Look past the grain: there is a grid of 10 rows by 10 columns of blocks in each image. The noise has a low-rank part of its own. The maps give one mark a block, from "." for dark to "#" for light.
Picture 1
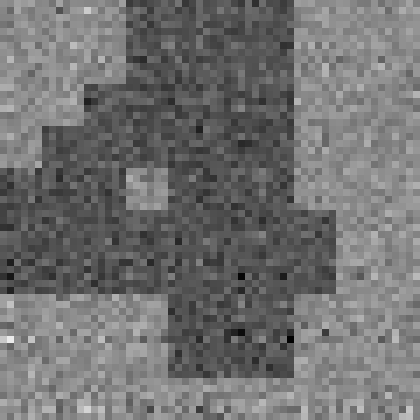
# # # . . . . # # #
# # # . . . . # # #
# # . . . . . # # #
# . . . . . . # # #
. . . # . . . # # #
. . . . . . . . # #
. . . . . . . . # #
# # # # . . . # # #
# # # # . . . # # #
# # # # # # # # # #
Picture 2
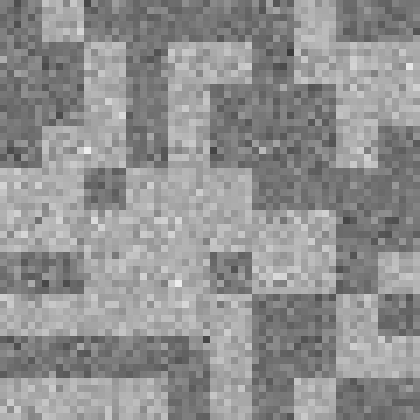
. # . . . . . # . .
. . # . # # . # # #
. . # . # . . . # #
. # # . # . . . # .
# # . # # # . . . .
# # # # # # # # . .
. . # # # . # # . #
# # # # # # . . # .
. . . . . # . . # #
# # # # . # . # . .
